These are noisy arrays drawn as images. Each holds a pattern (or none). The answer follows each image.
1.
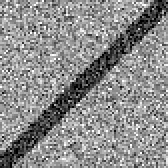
a diagonal band
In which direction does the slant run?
bottom left to top right
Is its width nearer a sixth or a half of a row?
a sixth
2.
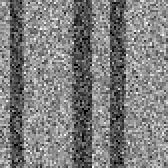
bands of columns
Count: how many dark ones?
3
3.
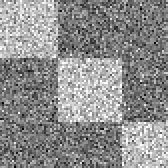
blocks along the diagonal
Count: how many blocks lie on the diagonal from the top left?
3
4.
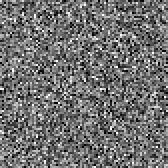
only noise
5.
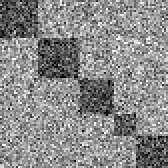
blocks along the diagonal
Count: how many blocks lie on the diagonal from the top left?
5
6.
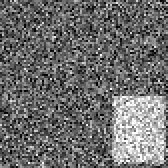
one block
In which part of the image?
bottom right
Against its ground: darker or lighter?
lighter
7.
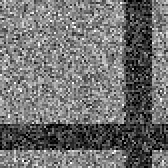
bands of rows crossing bands of columns
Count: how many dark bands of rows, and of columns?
1 and 1
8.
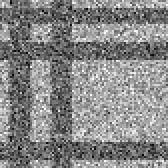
bands of rows crossing bands of columns
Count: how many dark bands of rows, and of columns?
3 and 2
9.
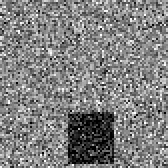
one block
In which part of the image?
bottom middle
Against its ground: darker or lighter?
darker
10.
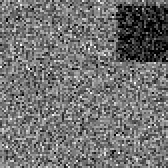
one block
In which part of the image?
top right
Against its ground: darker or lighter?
darker
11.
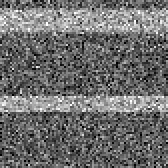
bands of rows
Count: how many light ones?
2
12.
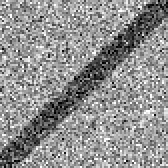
a diagonal band
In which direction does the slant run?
bottom left to top right
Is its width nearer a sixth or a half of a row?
a sixth
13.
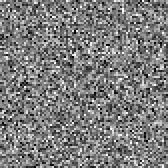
only noise
